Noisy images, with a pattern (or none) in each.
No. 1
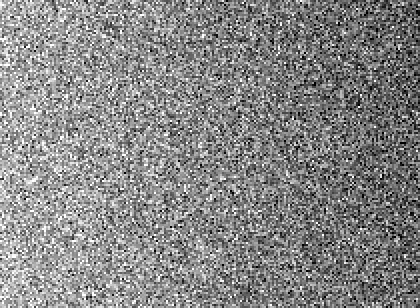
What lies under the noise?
a smooth slope
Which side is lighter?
left
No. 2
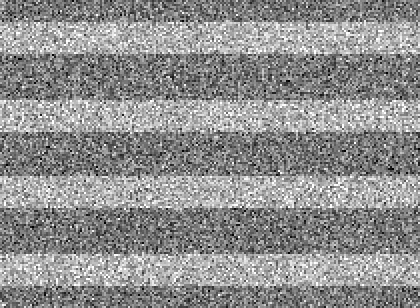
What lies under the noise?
horizontal stripes
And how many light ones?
4
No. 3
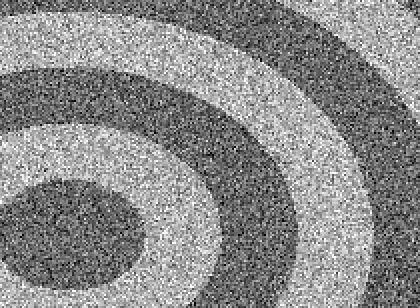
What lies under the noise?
rings round one point
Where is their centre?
bottom left
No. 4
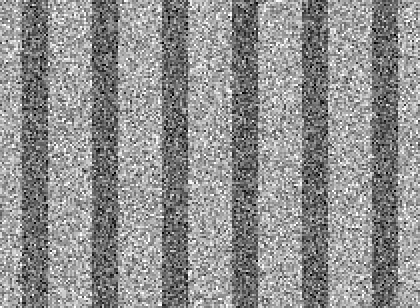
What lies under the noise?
vertical stripes
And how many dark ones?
6
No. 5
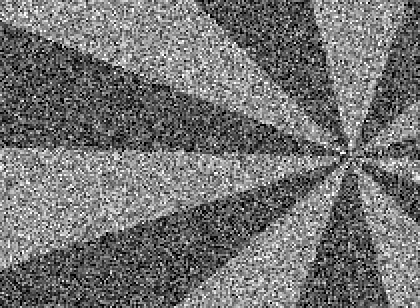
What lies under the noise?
spokes from one point
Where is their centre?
middle right
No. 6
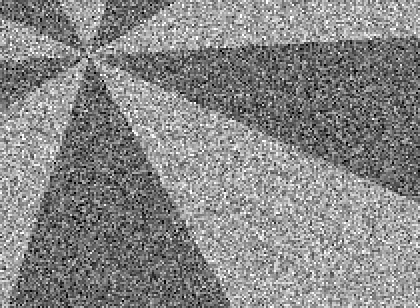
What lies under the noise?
spokes from one point
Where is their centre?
top left
